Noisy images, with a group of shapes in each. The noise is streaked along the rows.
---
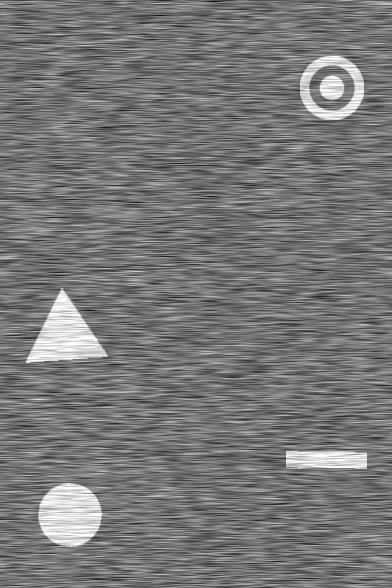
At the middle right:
nothing
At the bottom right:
bar
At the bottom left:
disc
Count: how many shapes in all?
4
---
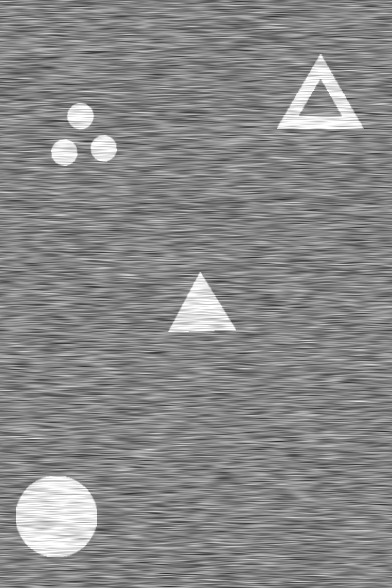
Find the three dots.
top left
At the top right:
triangle frame
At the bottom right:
nothing
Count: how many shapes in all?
4
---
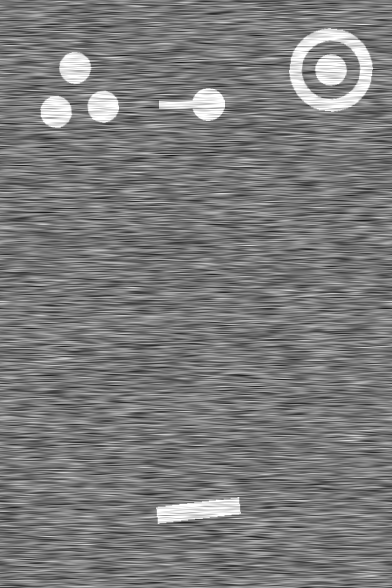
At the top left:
three dots
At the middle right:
nothing
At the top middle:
lollipop
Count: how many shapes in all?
4
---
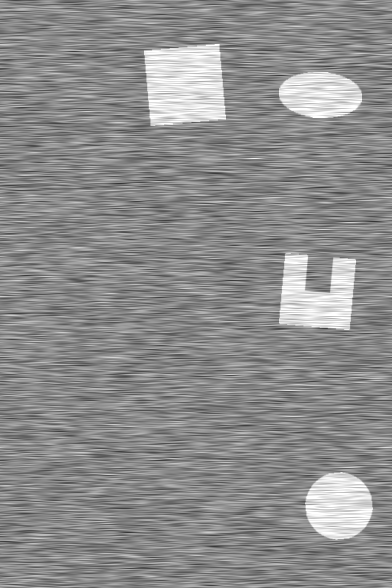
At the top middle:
square
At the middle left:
nothing
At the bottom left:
nothing
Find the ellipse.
top right
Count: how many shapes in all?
4
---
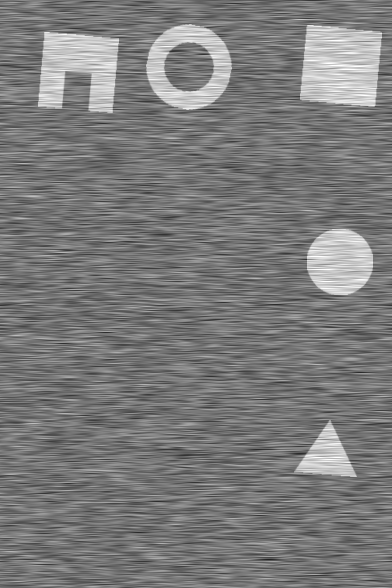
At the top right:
square
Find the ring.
top middle
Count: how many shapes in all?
5
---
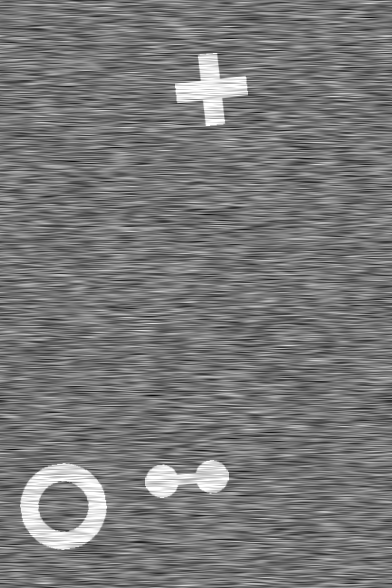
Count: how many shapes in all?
3
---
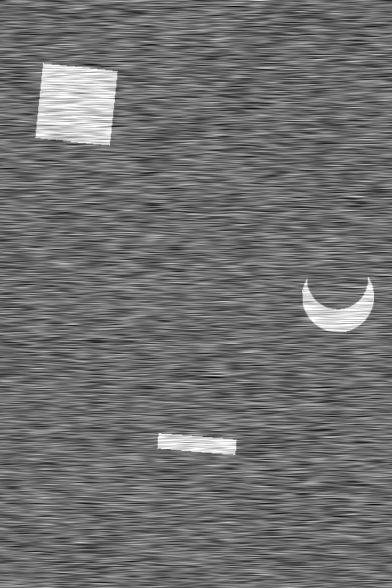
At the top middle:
nothing
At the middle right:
crescent
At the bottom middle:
bar
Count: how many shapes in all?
3
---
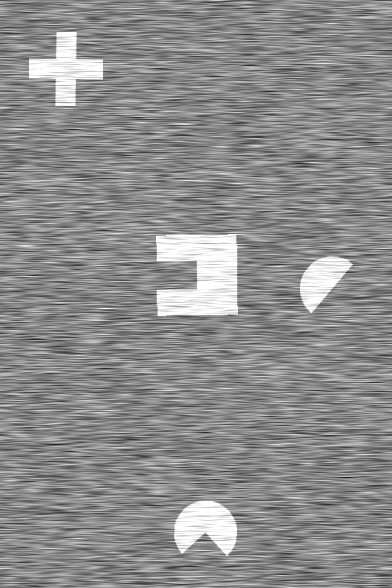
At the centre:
square with a notch
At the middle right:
half disc
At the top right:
nothing
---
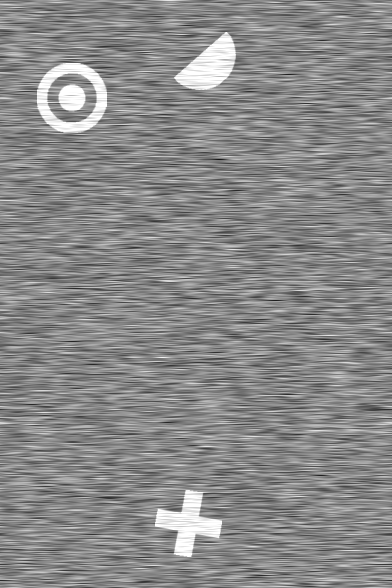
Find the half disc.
top middle
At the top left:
bullseye
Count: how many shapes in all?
3
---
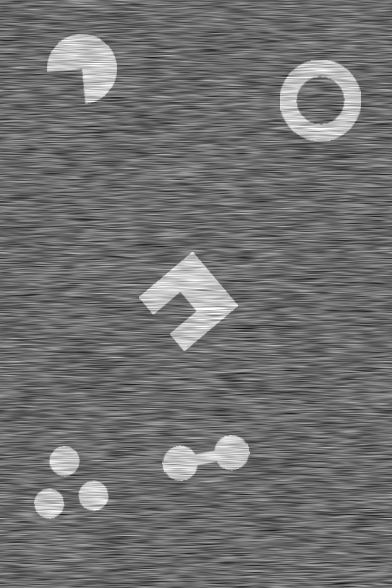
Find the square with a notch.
centre
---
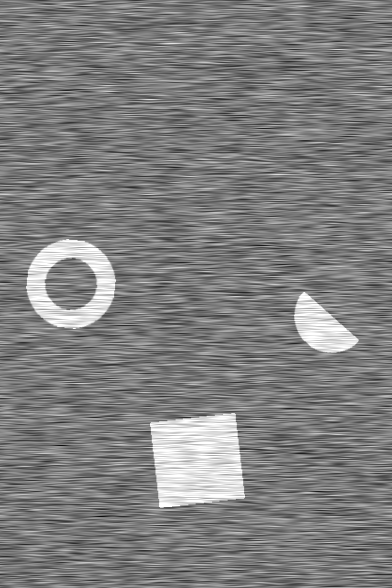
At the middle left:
ring
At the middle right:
half disc
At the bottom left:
nothing
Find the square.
bottom middle
